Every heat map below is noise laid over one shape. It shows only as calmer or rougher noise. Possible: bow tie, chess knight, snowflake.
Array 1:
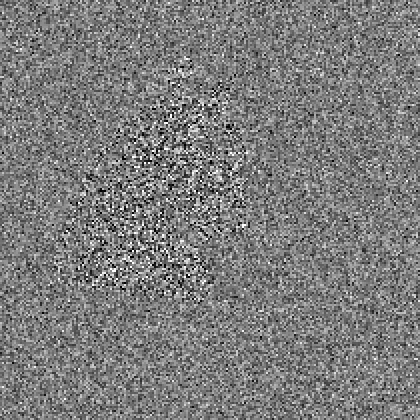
chess knight
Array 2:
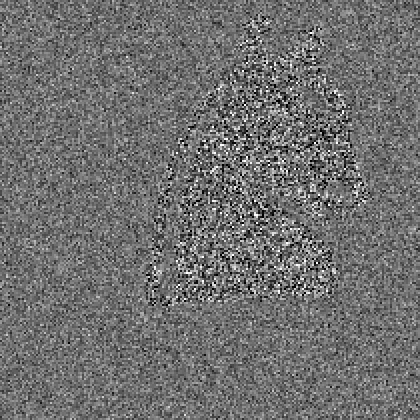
chess knight
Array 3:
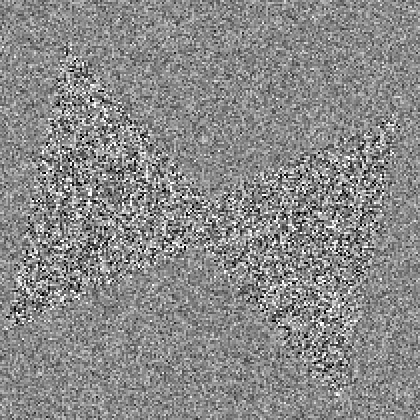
bow tie
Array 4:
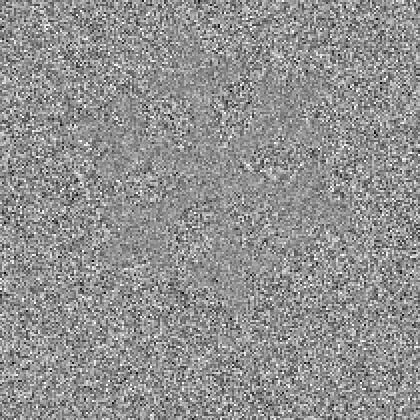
snowflake
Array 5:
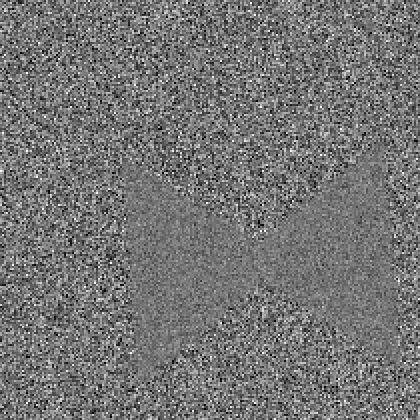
bow tie
